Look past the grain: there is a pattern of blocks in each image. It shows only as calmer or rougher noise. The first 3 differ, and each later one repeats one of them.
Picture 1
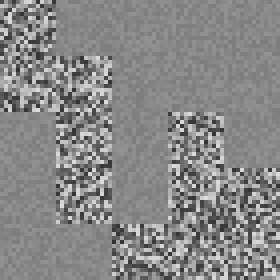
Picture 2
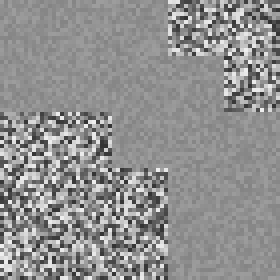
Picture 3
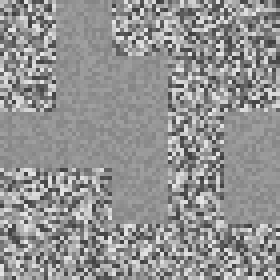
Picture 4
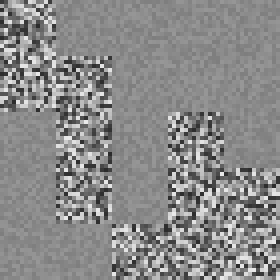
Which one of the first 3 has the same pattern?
1
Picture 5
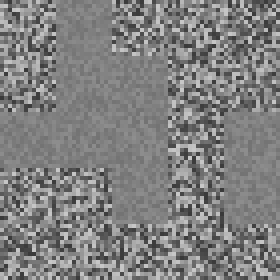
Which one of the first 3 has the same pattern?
3
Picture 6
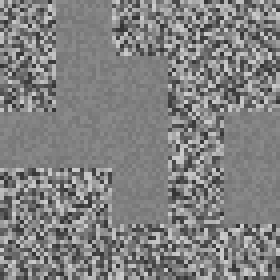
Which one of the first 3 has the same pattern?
3
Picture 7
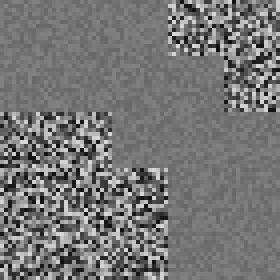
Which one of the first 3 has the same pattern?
2
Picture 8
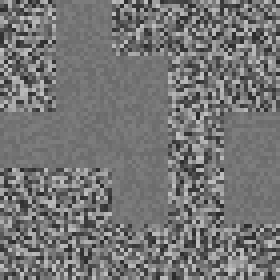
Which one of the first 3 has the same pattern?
3
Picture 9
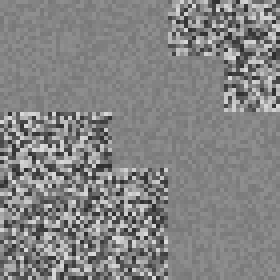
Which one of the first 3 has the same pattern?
2
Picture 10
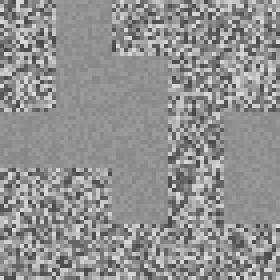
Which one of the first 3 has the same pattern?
3
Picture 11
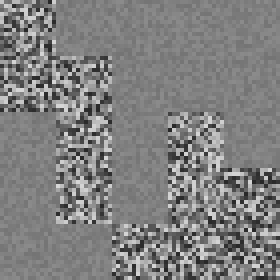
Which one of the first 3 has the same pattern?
1
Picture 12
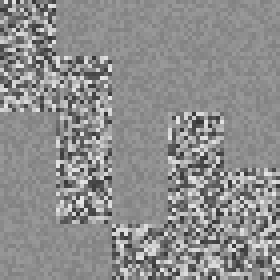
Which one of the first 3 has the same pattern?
1
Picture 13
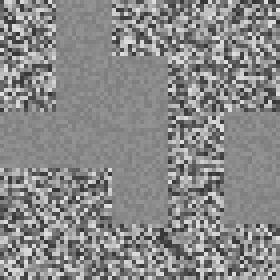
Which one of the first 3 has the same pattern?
3
